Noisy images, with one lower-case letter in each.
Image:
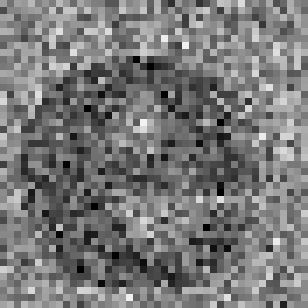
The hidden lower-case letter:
e
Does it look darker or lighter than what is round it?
darker
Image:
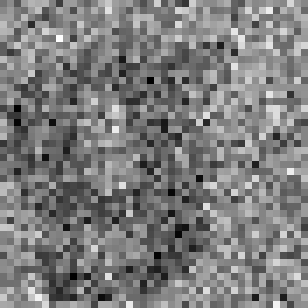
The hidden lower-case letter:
g
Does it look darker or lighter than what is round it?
darker
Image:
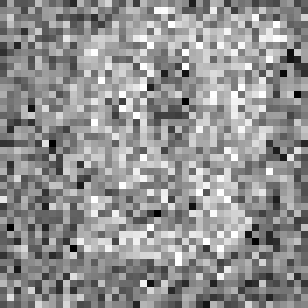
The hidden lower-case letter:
g
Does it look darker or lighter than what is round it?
lighter
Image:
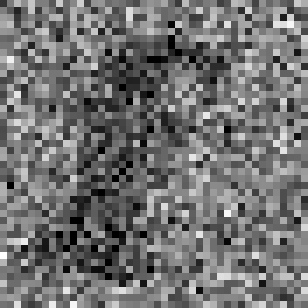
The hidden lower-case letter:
f
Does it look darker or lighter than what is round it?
darker
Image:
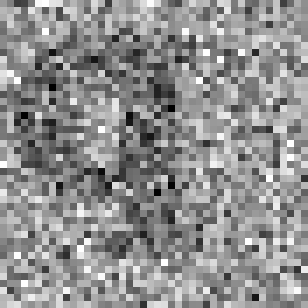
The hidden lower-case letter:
q
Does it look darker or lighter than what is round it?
darker
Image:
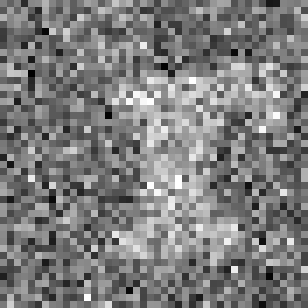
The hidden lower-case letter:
r
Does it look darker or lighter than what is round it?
lighter
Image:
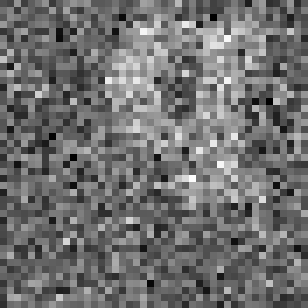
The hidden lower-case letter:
q
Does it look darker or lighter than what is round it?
lighter
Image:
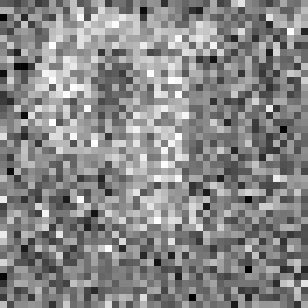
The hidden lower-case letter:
q
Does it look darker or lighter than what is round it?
lighter
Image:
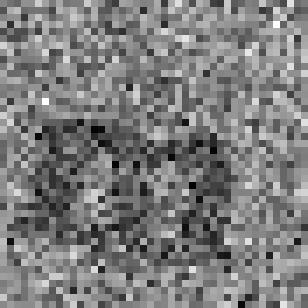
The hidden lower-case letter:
m
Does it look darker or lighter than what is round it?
darker
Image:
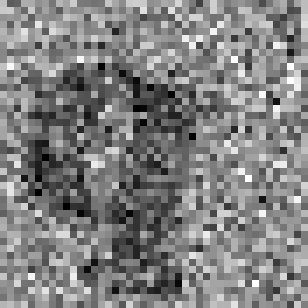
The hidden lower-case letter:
q
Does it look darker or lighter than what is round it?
darker
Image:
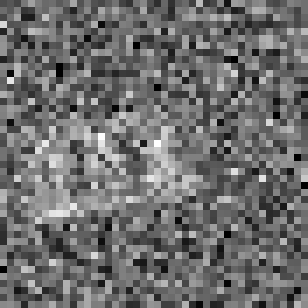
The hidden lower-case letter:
m
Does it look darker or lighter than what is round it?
lighter
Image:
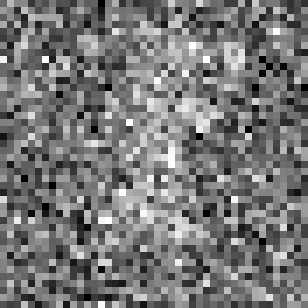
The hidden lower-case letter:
f
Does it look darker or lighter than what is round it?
lighter
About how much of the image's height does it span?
two thirds
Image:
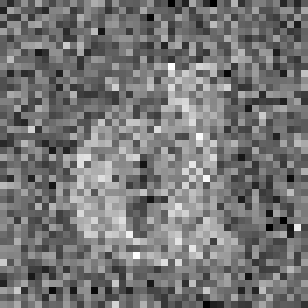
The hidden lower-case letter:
d
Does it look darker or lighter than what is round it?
lighter
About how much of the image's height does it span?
two thirds
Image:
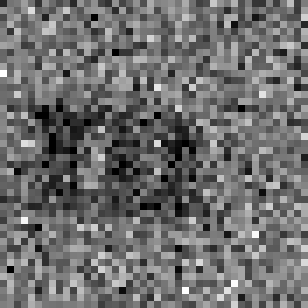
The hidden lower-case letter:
m
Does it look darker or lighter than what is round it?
darker
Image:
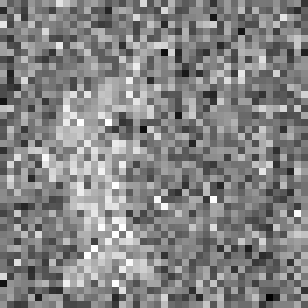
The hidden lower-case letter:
f
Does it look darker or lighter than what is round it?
lighter
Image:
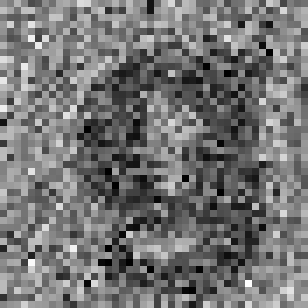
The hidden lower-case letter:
g
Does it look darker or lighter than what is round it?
darker
